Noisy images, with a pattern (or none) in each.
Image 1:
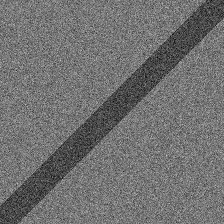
a diagonal band
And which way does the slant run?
bottom left to top right
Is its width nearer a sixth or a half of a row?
a sixth
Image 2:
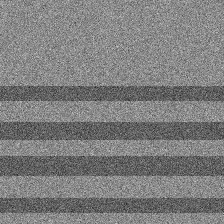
bands of rows
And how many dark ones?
4
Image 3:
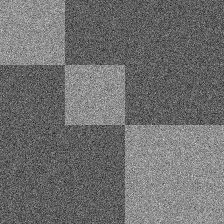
blocks along the diagonal
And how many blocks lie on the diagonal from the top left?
3
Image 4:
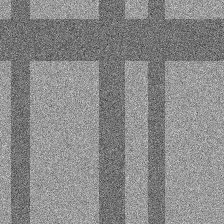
bands of rows crossing bands of columns
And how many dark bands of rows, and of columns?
1 and 3
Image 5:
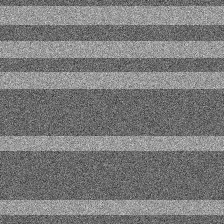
bands of rows
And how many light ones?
5
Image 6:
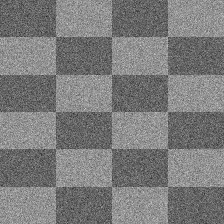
a checkerboard
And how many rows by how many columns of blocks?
6 by 4
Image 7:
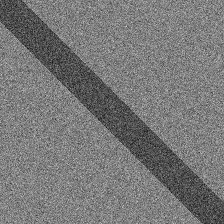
a diagonal band
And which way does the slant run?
top left to bottom right
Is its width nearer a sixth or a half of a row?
a sixth
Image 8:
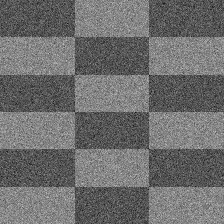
a checkerboard
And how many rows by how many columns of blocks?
6 by 3
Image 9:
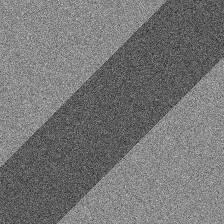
a diagonal band
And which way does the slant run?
bottom left to top right
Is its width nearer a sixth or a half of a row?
a half
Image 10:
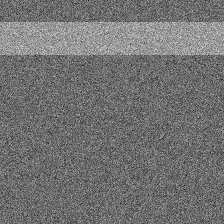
one band of rows
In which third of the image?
top
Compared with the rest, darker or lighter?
lighter
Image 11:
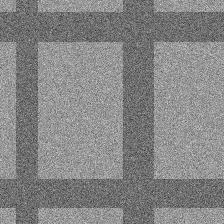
bands of rows crossing bands of columns
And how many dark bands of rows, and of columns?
2 and 2
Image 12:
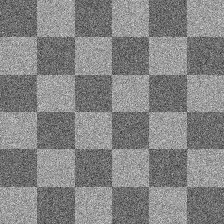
a checkerboard
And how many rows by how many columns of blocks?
6 by 6
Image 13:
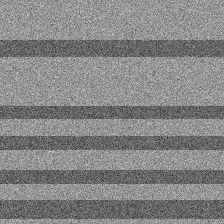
bands of rows
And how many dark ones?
5
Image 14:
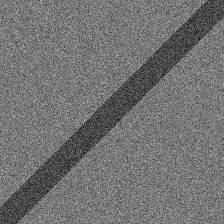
a diagonal band
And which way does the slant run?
bottom left to top right
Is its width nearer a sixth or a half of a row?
a sixth
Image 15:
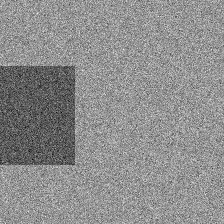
one block
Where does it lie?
middle left
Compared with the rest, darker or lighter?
darker
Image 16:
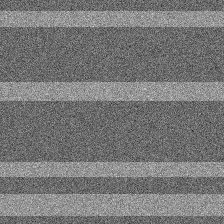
bands of rows
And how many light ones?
4
